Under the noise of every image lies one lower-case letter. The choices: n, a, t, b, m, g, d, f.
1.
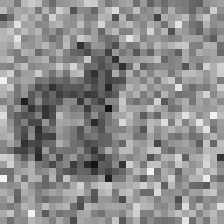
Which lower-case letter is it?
d
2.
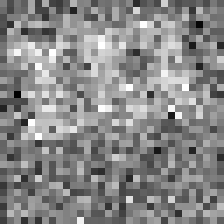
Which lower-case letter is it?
m
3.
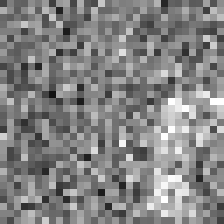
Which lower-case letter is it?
f
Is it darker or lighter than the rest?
lighter
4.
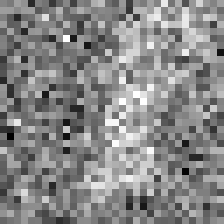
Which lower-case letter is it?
f
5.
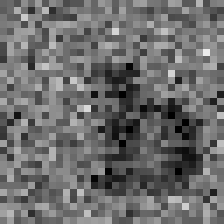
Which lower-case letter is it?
b
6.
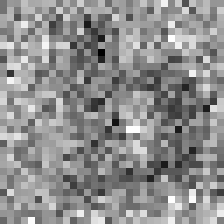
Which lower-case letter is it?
b
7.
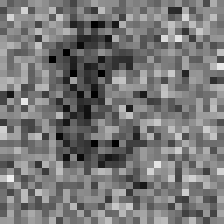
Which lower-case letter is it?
t
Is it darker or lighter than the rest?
darker
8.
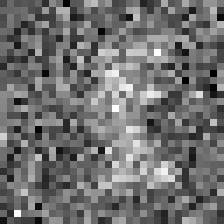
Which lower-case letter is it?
f
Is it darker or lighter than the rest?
lighter
